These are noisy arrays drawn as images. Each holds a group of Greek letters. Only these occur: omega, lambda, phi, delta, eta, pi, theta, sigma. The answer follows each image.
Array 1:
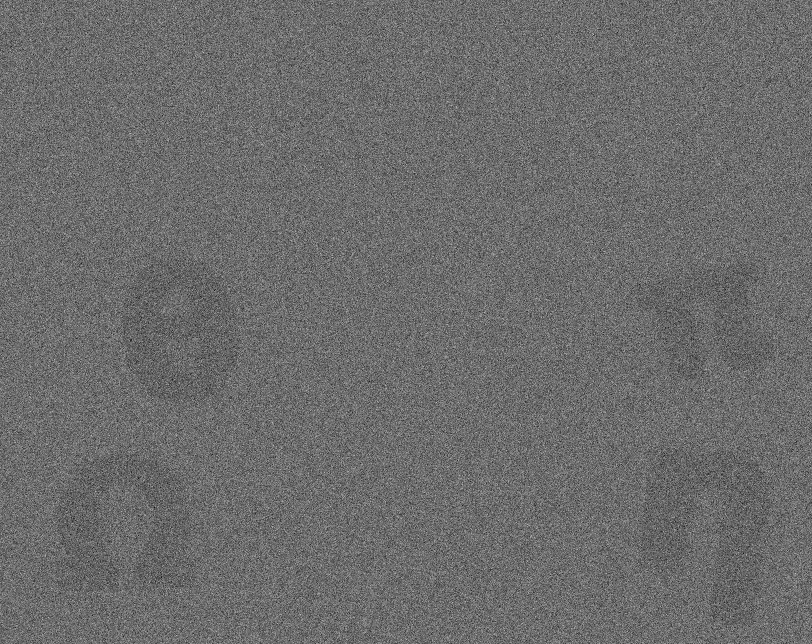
middle left: theta; middle right: pi; bottom left: omega; bottom right: eta
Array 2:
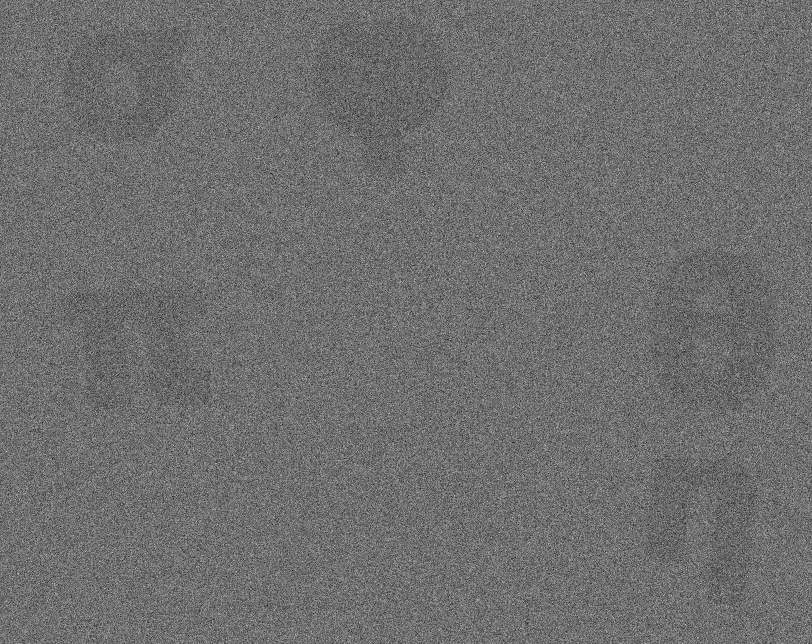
top left: sigma; top middle: phi; middle left: pi; middle right: theta; bottom right: eta
